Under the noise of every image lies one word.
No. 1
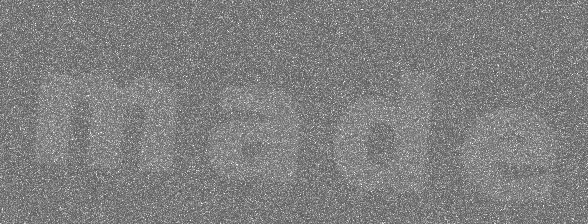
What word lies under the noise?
made
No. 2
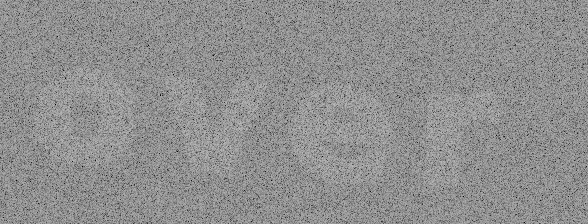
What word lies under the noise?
over
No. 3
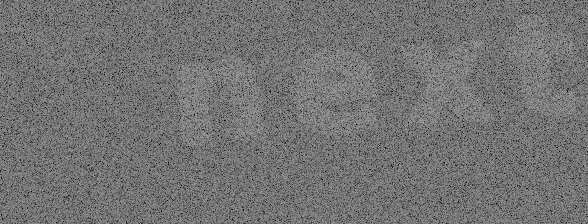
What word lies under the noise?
next
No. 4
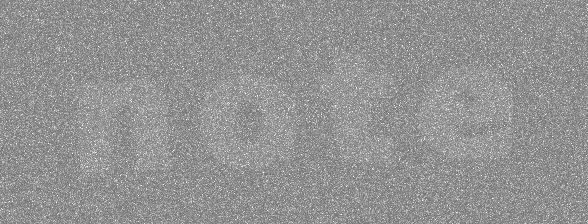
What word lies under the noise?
note
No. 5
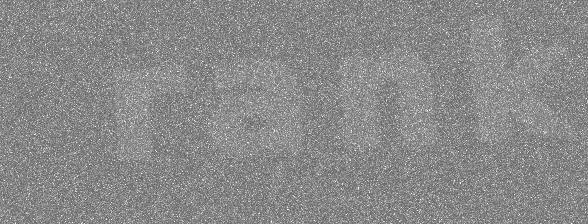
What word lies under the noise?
rank
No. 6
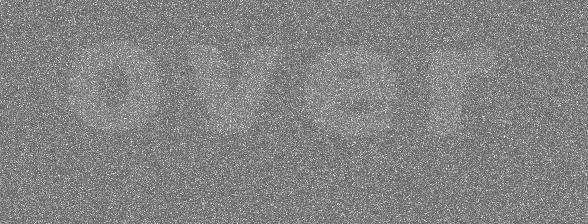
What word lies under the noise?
over
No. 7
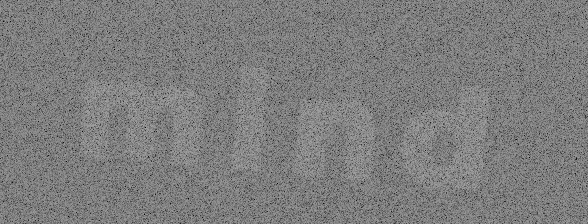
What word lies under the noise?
mind
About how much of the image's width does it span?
two thirds
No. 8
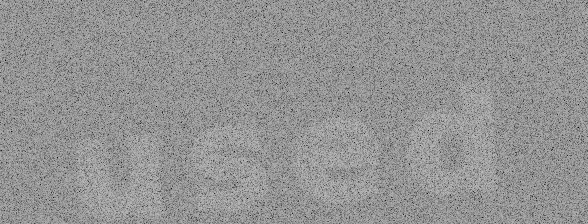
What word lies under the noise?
used
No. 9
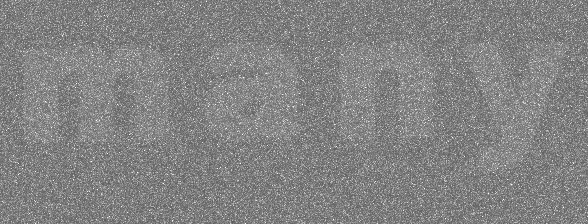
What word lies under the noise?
many
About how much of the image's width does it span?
nearly all
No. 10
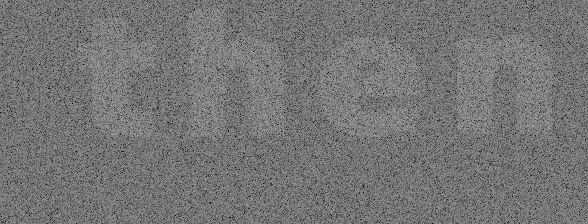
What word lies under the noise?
then
